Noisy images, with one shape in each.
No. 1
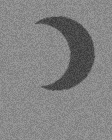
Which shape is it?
crescent
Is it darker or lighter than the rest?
darker
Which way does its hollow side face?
left
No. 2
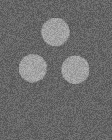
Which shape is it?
three dots
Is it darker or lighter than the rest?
lighter
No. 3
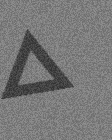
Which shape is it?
triangle frame
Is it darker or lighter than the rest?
darker
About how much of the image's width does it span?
two thirds
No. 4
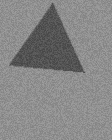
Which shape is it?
triangle
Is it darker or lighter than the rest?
darker
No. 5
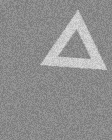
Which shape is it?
triangle frame
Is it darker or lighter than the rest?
lighter
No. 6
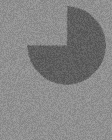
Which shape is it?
disc with a wedge cut out
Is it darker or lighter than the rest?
darker
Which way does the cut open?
up and left
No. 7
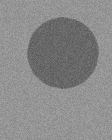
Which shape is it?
disc
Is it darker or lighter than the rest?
darker
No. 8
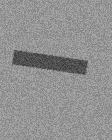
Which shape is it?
bar
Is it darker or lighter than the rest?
darker
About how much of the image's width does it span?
two thirds
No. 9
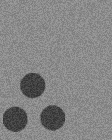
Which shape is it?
three dots
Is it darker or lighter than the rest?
darker
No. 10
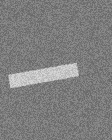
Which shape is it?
bar
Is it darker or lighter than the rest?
lighter
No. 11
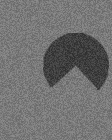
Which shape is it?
disc with a wedge cut out
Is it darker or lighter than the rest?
darker
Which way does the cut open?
down
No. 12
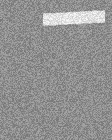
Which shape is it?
bar
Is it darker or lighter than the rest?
lighter
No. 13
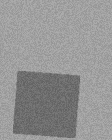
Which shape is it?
square
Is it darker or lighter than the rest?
darker
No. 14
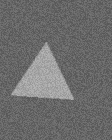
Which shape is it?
triangle
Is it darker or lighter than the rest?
lighter
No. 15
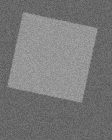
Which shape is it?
square
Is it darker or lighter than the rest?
lighter
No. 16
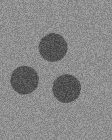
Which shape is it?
three dots
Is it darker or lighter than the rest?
darker
